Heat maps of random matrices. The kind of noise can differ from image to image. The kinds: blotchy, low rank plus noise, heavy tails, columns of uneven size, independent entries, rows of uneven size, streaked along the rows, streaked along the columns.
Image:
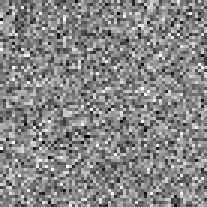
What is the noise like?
independent entries
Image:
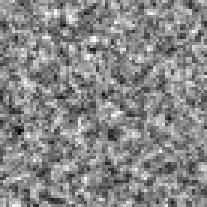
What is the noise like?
blotchy
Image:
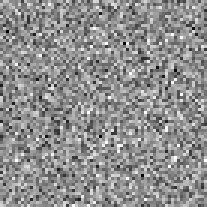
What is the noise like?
independent entries
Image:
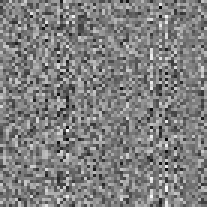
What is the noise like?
columns of uneven size
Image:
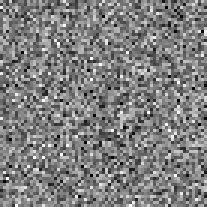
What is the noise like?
independent entries
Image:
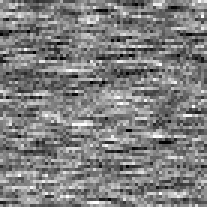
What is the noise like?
streaked along the rows
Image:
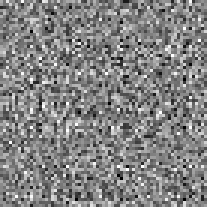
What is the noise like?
low rank plus noise
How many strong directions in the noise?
two
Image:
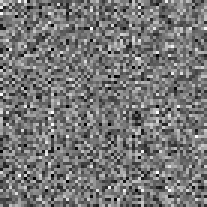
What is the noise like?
low rank plus noise
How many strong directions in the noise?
five to eight
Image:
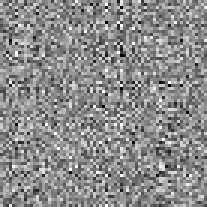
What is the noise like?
low rank plus noise
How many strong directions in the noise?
two
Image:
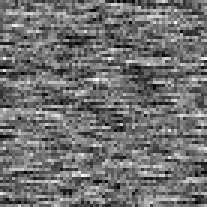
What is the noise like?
streaked along the rows
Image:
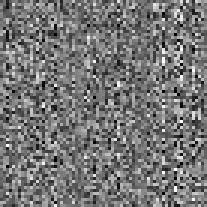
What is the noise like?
columns of uneven size
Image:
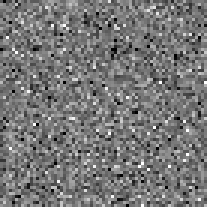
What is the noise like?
heavy tails
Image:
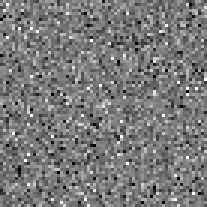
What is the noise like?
heavy tails
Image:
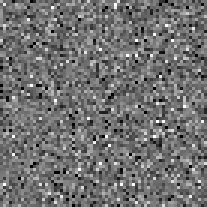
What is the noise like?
heavy tails
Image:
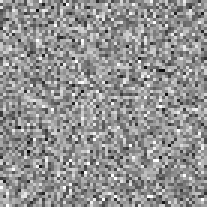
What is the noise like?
independent entries
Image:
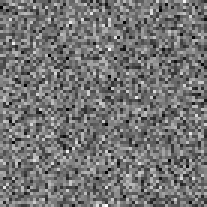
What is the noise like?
independent entries
